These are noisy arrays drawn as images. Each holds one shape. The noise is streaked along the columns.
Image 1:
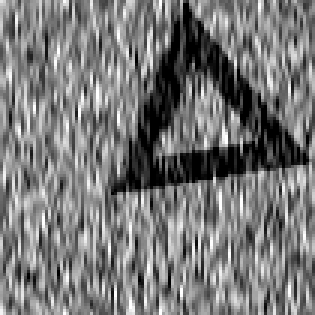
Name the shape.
triangle frame
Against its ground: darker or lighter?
darker
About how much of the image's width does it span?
two thirds
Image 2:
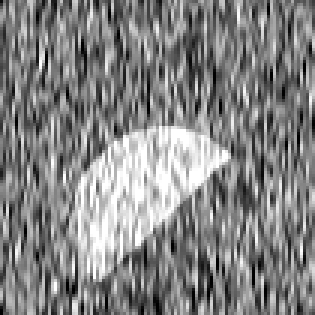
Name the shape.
half disc
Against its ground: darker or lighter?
lighter
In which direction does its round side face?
up and left
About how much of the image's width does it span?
half
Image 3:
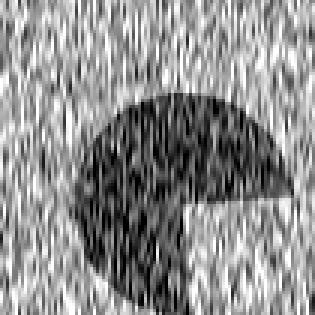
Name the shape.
disc with a wedge cut out
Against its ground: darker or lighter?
darker
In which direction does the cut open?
down and right
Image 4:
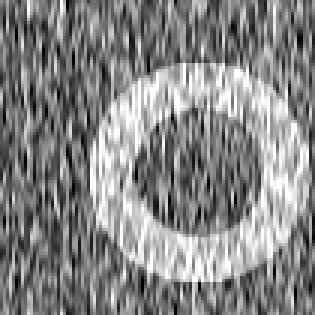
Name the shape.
ring
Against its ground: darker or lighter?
lighter
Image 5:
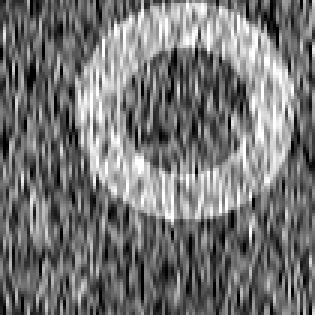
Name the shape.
ring
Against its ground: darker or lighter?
lighter
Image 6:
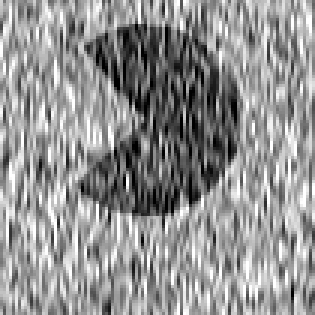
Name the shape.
disc with a wedge cut out
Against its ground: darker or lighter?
darker
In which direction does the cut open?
left
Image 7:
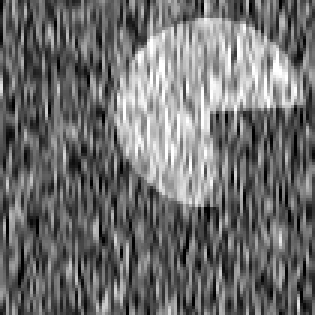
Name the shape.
disc with a wedge cut out
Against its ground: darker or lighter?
lighter
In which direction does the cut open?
down and right
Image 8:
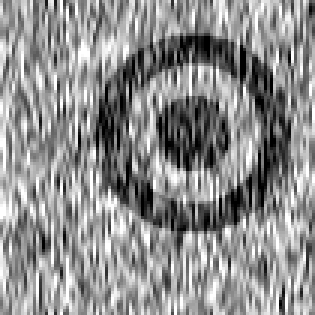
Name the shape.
bullseye
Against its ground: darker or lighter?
darker
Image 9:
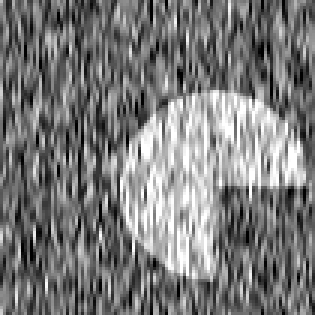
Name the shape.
disc with a wedge cut out
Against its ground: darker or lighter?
lighter
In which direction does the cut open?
down and right
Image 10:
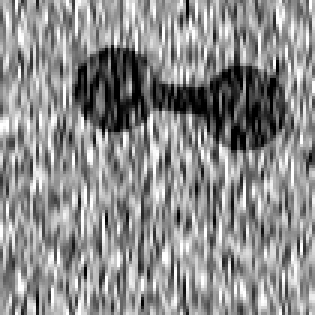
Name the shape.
dumbbell
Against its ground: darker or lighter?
darker
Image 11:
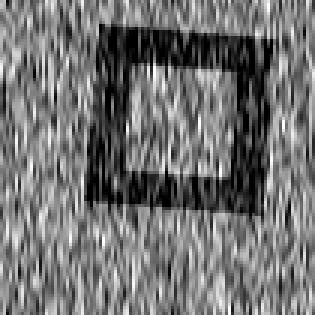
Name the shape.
square frame
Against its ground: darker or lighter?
darker
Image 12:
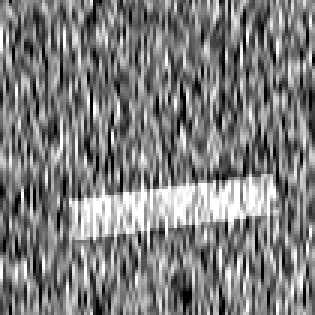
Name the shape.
bar
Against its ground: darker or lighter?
lighter
